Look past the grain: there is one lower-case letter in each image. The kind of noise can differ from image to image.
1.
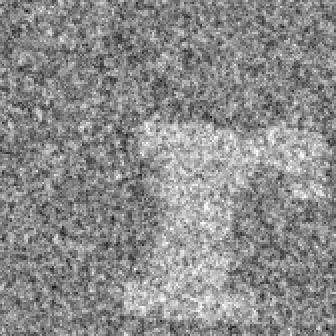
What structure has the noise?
blotchy
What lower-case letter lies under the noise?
r
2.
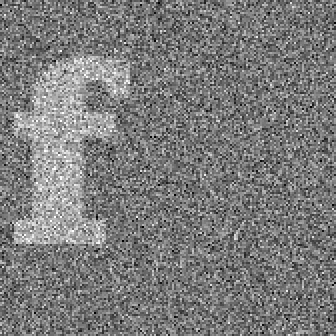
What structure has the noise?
independent entries
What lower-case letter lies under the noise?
f
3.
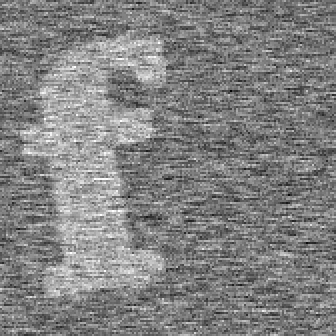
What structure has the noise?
streaked along the rows
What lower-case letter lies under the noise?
f
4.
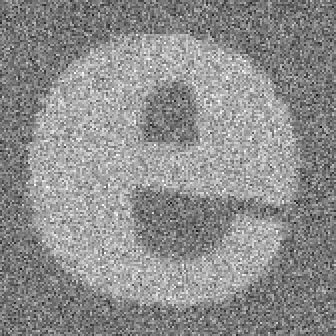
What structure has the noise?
independent entries
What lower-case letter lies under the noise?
e
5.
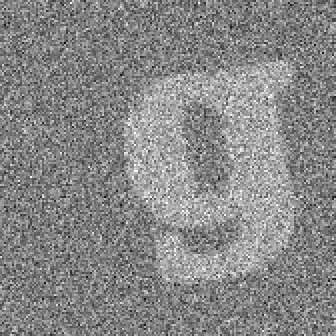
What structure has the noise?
low rank plus noise
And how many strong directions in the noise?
one
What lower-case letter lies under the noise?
g
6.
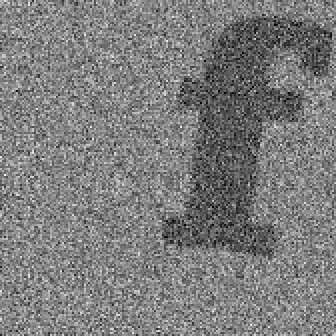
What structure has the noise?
low rank plus noise
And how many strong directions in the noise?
five to eight
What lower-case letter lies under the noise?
f
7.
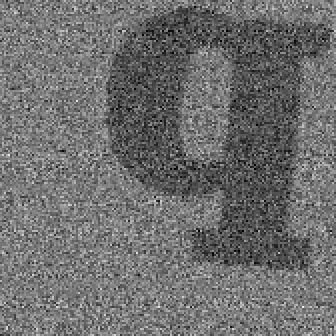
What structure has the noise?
rows of uneven size
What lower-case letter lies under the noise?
q
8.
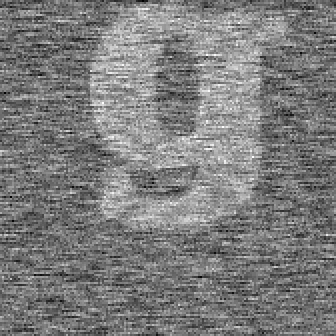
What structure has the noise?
streaked along the rows
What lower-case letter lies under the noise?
g
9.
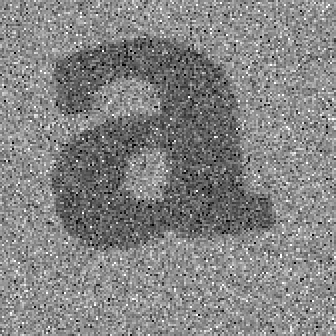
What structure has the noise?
heavy tails
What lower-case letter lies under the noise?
a
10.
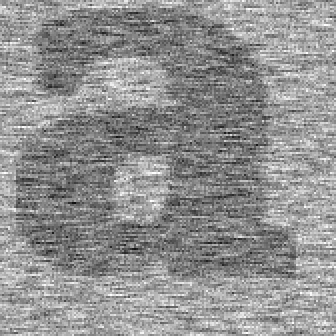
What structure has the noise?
streaked along the rows
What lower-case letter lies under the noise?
a
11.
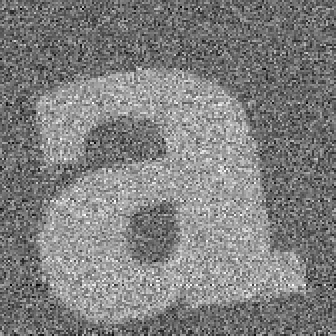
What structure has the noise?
rows of uneven size
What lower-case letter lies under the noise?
a
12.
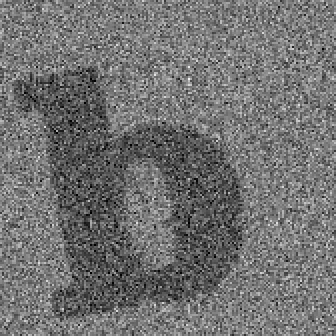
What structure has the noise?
low rank plus noise
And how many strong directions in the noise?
one
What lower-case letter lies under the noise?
b
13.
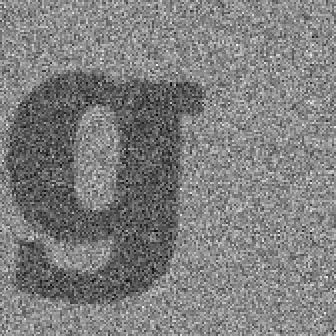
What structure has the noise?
low rank plus noise
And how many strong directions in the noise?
two
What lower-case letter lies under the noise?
g
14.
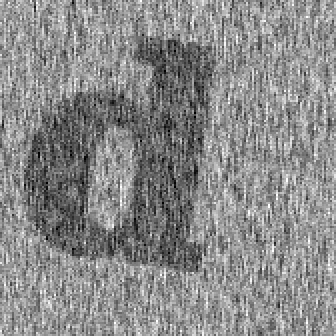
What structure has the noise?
streaked along the columns
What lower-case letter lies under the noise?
d
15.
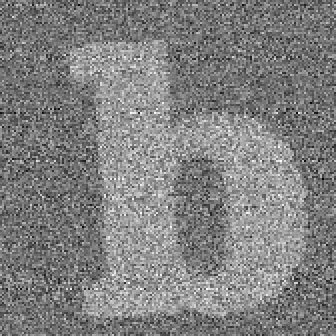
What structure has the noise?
rows of uneven size
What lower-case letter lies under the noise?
b
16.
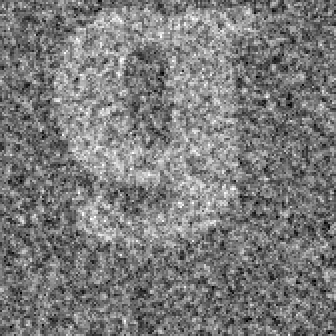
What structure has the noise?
blotchy
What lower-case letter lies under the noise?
g
